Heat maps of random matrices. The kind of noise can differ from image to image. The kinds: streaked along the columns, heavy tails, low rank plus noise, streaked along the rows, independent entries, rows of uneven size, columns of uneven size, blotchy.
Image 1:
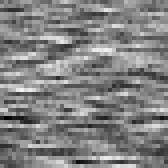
streaked along the rows
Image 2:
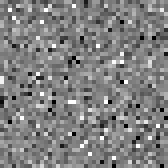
heavy tails
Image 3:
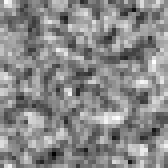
blotchy
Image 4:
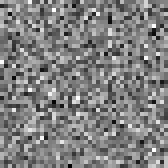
independent entries
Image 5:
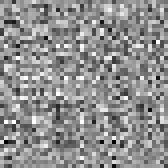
low rank plus noise
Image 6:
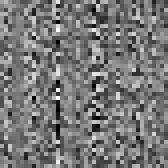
columns of uneven size
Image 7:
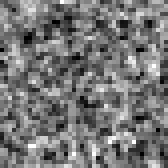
blotchy
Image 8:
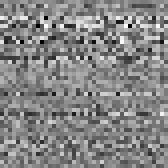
rows of uneven size
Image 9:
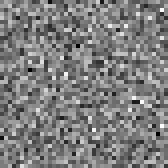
independent entries
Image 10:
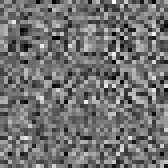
low rank plus noise
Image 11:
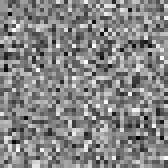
low rank plus noise
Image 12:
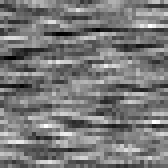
streaked along the rows
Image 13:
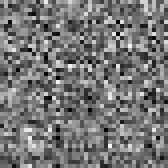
low rank plus noise
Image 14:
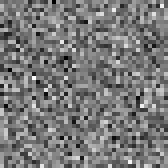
independent entries
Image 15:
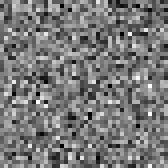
low rank plus noise
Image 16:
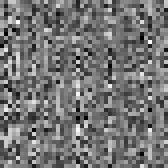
columns of uneven size
